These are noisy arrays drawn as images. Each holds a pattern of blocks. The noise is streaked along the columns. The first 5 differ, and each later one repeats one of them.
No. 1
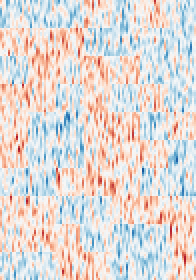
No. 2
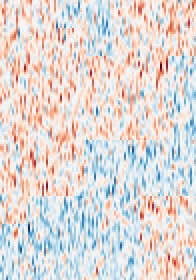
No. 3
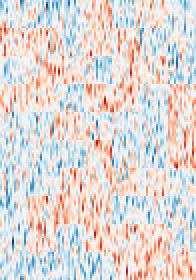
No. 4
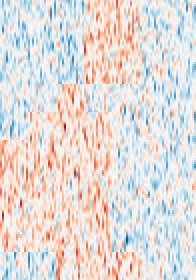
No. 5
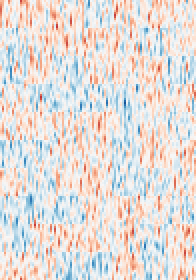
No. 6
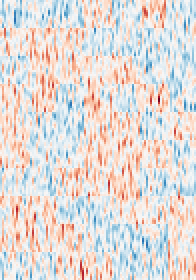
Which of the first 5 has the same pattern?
1
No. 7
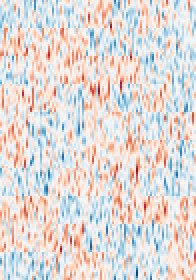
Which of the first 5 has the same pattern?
1
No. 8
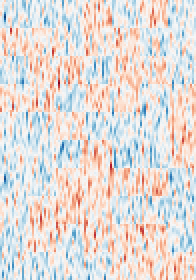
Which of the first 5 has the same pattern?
3
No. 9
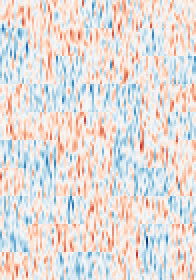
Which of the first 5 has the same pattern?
5
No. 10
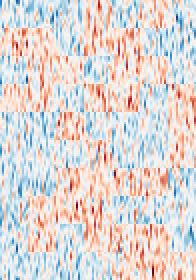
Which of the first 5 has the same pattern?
3
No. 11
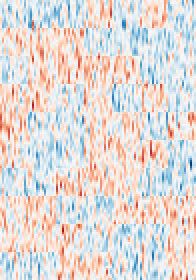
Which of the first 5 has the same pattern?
1
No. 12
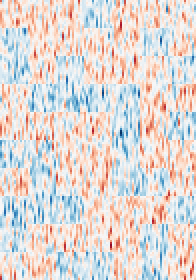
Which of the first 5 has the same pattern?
5
